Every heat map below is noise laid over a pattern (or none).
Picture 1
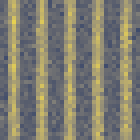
vertical stripes
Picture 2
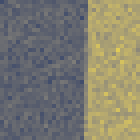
a sharp edge
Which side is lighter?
right
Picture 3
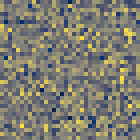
only noise
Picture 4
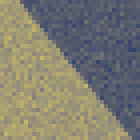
a sharp edge
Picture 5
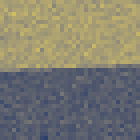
a sharp edge
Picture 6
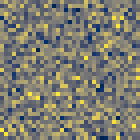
only noise
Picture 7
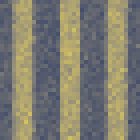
vertical stripes
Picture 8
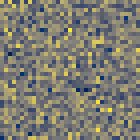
only noise
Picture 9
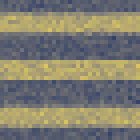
horizontal stripes
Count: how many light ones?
3
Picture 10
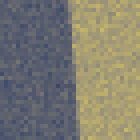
a sharp edge
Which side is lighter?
right
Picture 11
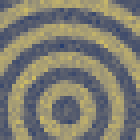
rings round one point
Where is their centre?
bottom middle
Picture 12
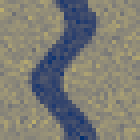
a wavy band
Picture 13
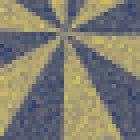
spokes from one point
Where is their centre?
top middle
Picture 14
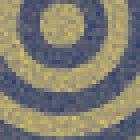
rings round one point
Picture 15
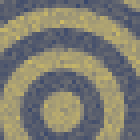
rings round one point
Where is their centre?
bottom middle
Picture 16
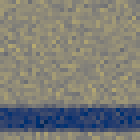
one horizontal stripe
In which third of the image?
bottom
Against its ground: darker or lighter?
darker
